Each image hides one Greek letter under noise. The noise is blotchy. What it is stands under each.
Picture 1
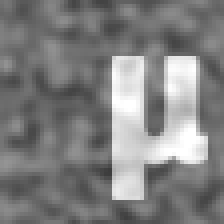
mu
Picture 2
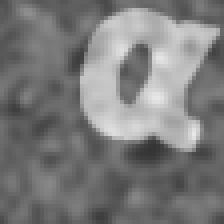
alpha
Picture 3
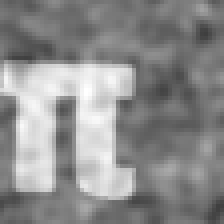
pi
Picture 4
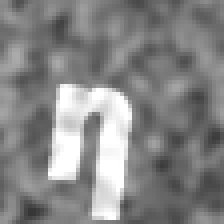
eta
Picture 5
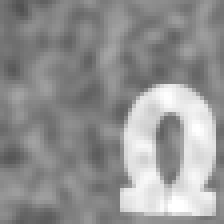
omega
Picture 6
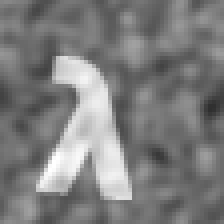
lambda
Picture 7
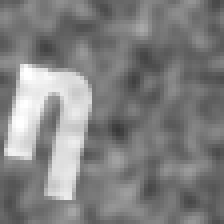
eta
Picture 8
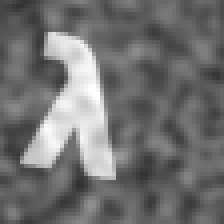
lambda
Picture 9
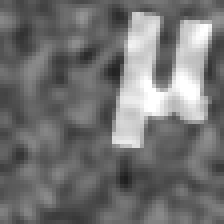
mu
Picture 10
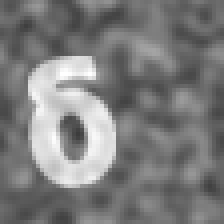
delta
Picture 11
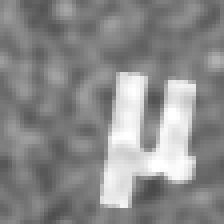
mu
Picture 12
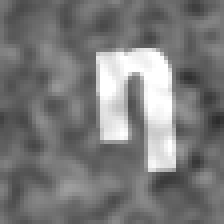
eta
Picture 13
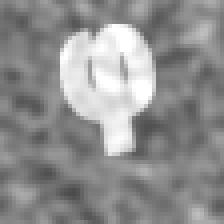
phi
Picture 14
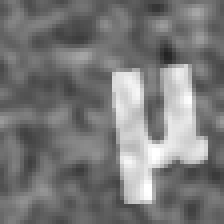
mu
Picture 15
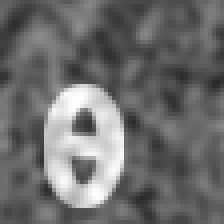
theta
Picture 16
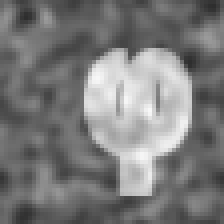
phi
